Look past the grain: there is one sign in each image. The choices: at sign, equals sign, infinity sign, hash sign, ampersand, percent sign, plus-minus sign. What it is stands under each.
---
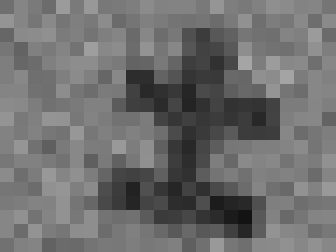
plus-minus sign
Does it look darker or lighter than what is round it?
darker
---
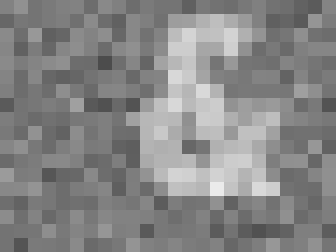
ampersand
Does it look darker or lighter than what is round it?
lighter
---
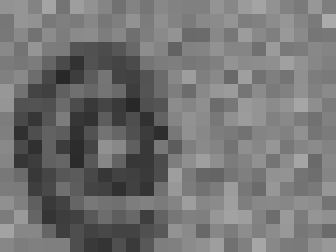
at sign
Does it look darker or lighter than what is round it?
darker
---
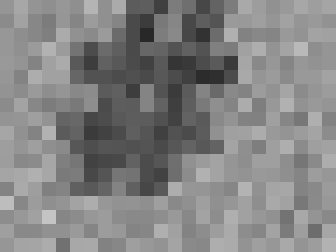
hash sign
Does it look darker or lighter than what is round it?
darker
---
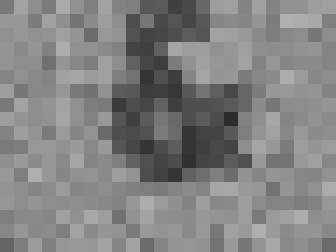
ampersand
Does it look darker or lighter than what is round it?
darker
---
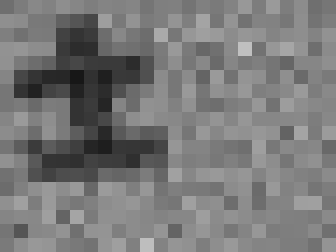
plus-minus sign
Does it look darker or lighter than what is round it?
darker
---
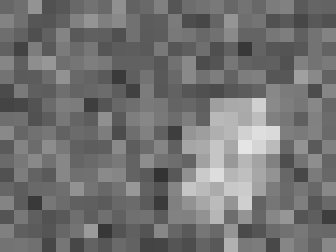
hash sign
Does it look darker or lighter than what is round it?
lighter
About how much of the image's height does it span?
half
